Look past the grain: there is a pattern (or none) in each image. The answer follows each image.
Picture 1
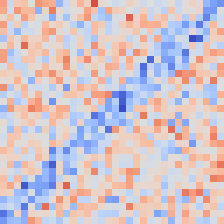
a diagonal band
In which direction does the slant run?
bottom left to top right
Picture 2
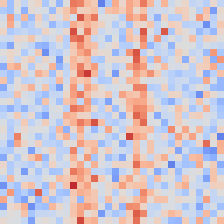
bands of columns
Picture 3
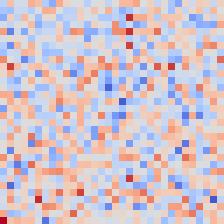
only noise
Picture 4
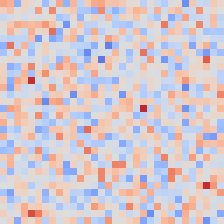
only noise
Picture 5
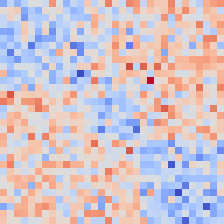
blocks along the diagonal
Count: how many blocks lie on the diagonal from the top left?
3
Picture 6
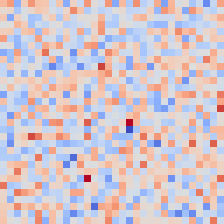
only noise
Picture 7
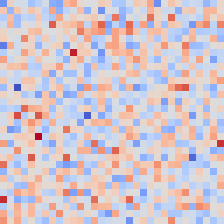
only noise
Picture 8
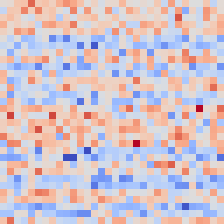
bands of rows
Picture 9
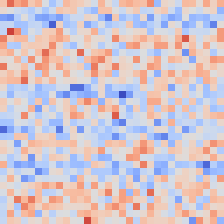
bands of rows
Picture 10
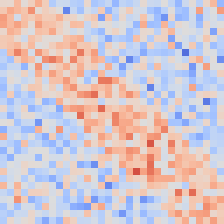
a diagonal band
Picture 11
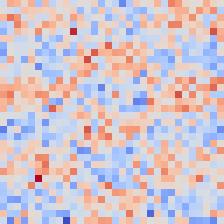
a checkerboard
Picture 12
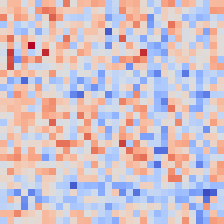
bands of rows crossing bands of columns
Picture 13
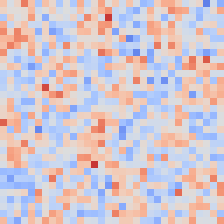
a checkerboard
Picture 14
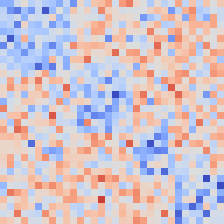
blocks along the diagonal
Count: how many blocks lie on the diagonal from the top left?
4
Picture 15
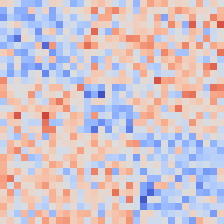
blocks along the diagonal
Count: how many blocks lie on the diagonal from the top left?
3
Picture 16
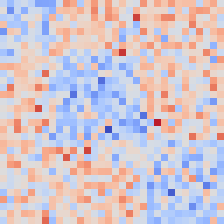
blocks along the diagonal
